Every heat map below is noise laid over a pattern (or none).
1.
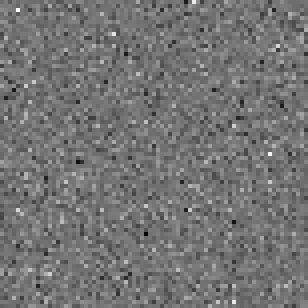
only noise
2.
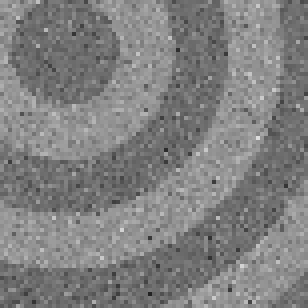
rings round one point
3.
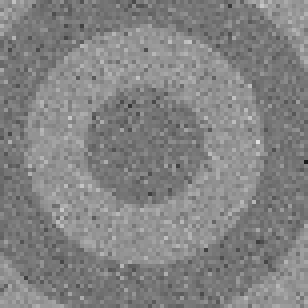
rings round one point
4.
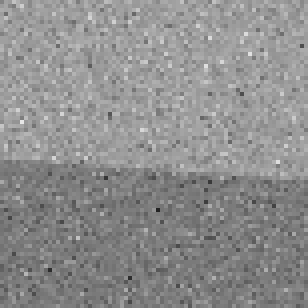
a sharp edge
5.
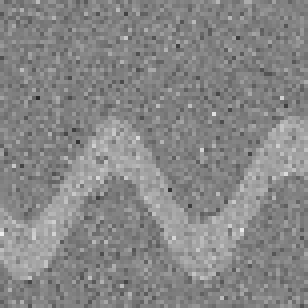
a wavy band
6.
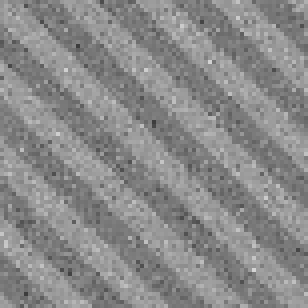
diagonal stripes
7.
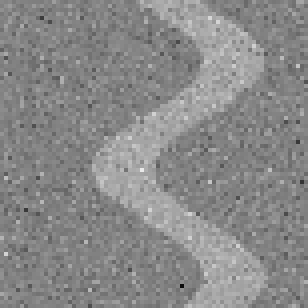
a wavy band
